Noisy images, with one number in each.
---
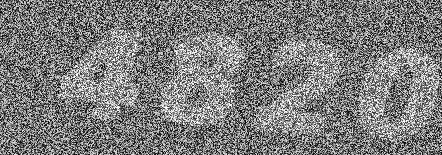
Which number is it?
4820
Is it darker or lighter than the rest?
lighter
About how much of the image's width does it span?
nearly all
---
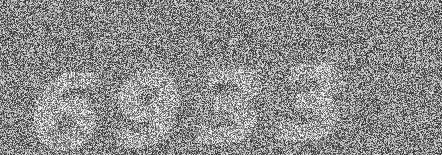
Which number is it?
6933
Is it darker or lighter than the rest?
lighter
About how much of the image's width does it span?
two thirds
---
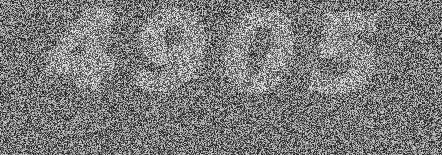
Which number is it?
4905
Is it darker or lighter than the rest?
lighter
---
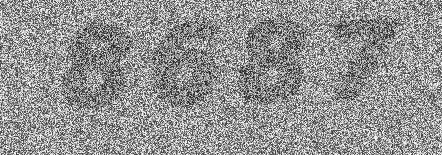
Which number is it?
8687
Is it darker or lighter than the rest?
darker
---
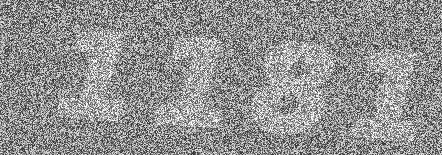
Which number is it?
1181
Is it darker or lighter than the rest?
lighter
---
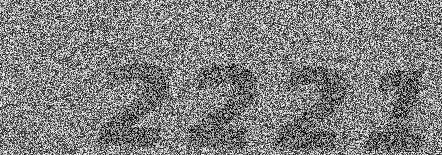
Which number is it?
2221
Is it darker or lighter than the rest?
darker
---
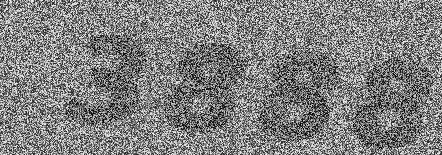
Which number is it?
3888
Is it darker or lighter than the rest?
darker
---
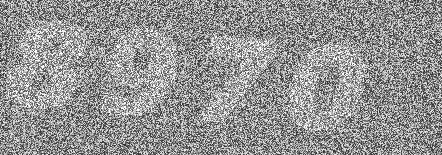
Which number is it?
8970
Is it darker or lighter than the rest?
lighter
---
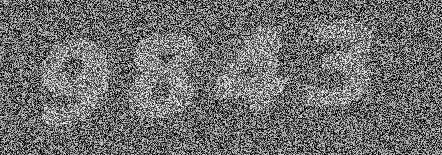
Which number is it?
9843
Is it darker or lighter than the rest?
lighter
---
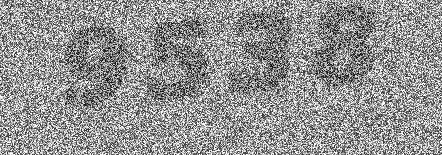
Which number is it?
9538
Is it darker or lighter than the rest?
darker
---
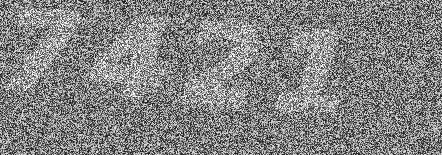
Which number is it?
7421
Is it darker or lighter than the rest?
lighter
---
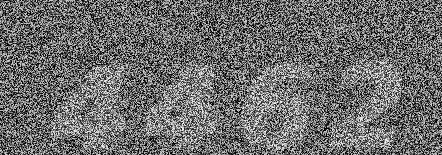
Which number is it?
4462
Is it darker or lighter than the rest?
lighter
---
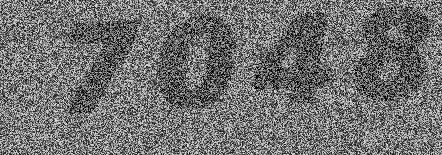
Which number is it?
7048
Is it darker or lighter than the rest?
darker
